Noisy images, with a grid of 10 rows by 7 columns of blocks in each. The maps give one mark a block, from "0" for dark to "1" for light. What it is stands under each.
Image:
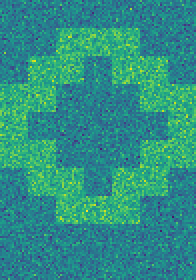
0 0 0 0 0 0 0
0 0 1 1 1 0 0
0 1 1 0 1 1 0
1 1 0 0 0 1 1
1 0 0 0 0 0 1
1 1 0 0 0 1 1
0 1 1 0 1 1 0
0 0 1 1 1 0 0
0 0 0 0 0 0 0
0 0 0 0 0 0 0
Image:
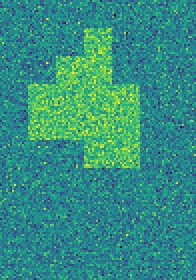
0 0 0 0 0 0 0
0 0 0 1 0 0 0
0 0 1 1 0 0 0
0 1 1 1 1 0 0
0 1 1 1 1 0 0
0 0 0 1 1 0 0
0 0 0 0 0 0 0
0 0 0 0 0 0 0
0 0 0 0 0 0 0
0 0 0 0 0 0 0
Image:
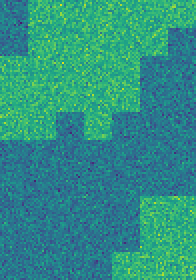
0 1 1 1 1 1 1
0 1 1 1 1 1 0
1 1 1 1 1 0 0
1 1 1 1 1 0 0
1 1 0 1 0 0 0
0 0 0 0 0 0 0
0 0 0 0 0 0 0
0 0 0 0 0 1 1
0 0 0 0 0 1 1
0 0 0 0 1 1 1
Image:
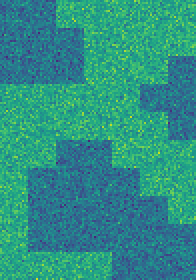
0 0 1 1 1 1 1
0 0 0 1 1 1 1
0 0 0 1 1 1 0
1 1 1 1 1 0 0
1 1 1 1 1 1 0
1 1 0 0 1 1 1
1 0 0 0 0 1 1
1 0 0 0 0 0 1
1 0 0 0 0 0 0
1 1 1 1 0 0 0
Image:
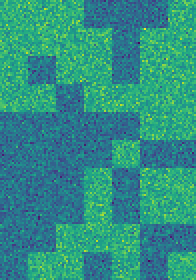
1 1 1 0 0 0 1
1 1 1 1 0 1 1
1 0 1 1 0 1 1
1 1 0 1 1 1 1
0 0 0 0 0 1 1
0 0 0 0 1 0 0
0 0 0 1 0 1 1
0 0 0 1 0 1 1
0 0 1 1 1 0 0
0 1 1 0 1 0 1
